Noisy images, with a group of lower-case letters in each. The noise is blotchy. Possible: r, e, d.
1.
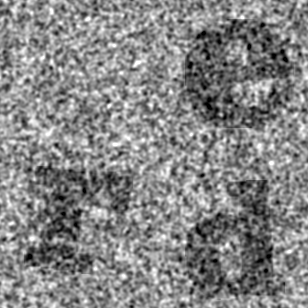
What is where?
top right: e; bottom left: r; bottom right: d
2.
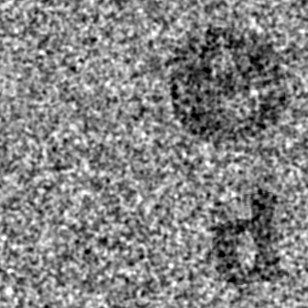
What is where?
top right: e; bottom right: d
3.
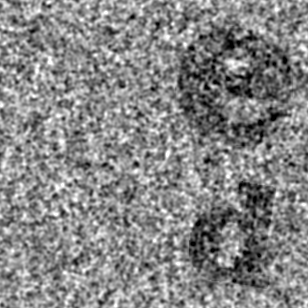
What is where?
top right: e; bottom right: d
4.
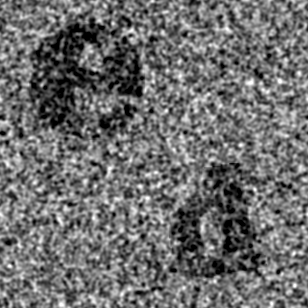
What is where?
top left: e; bottom right: d
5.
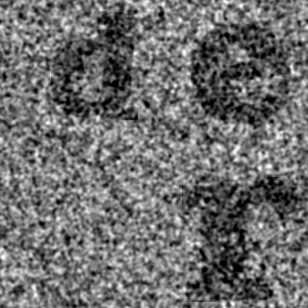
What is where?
top left: d; top right: e; bottom right: r
